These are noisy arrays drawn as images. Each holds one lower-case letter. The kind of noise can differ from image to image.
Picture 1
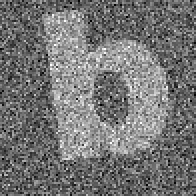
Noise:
independent entries
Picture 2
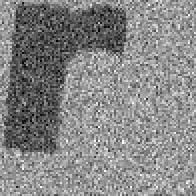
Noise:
low rank plus noise
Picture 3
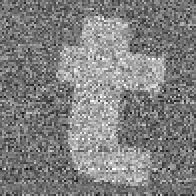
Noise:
rows of uneven size
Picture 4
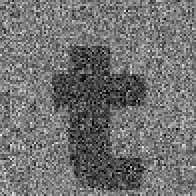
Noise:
low rank plus noise
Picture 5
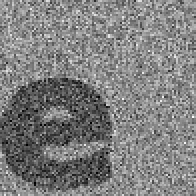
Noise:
low rank plus noise
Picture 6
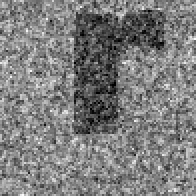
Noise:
blotchy
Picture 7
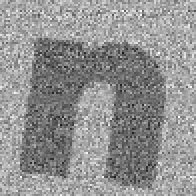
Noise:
rows of uneven size
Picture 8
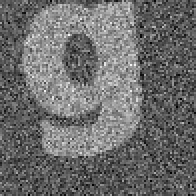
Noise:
low rank plus noise
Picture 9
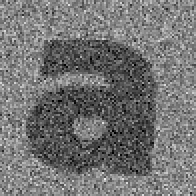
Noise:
independent entries
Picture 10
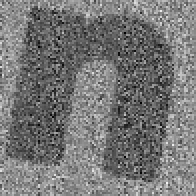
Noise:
columns of uneven size
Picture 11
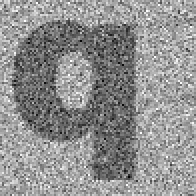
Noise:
low rank plus noise
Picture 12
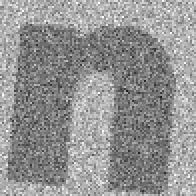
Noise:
independent entries
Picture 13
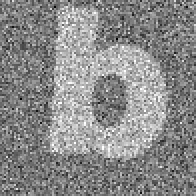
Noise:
independent entries
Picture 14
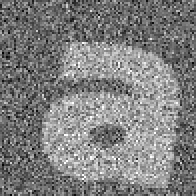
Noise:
low rank plus noise
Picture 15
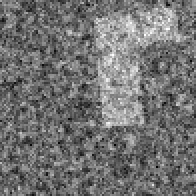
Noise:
blotchy
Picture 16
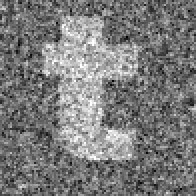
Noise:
blotchy
